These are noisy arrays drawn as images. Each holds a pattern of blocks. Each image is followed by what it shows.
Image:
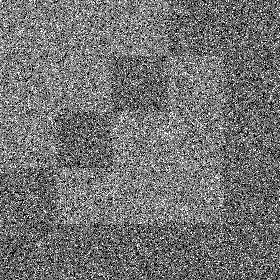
mirrored about the diagonal from the top left
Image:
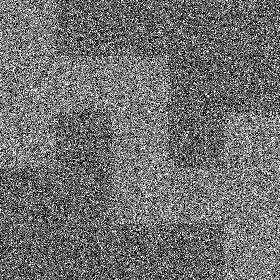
the same after a half turn
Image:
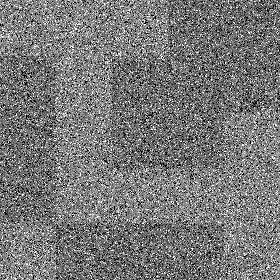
mirrored about the diagonal from the bottom left
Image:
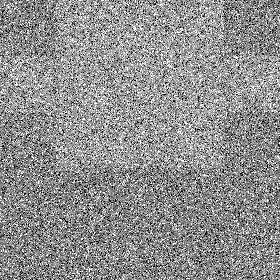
left and right mirror each other
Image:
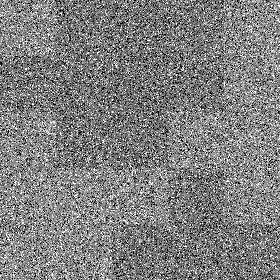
no symmetry
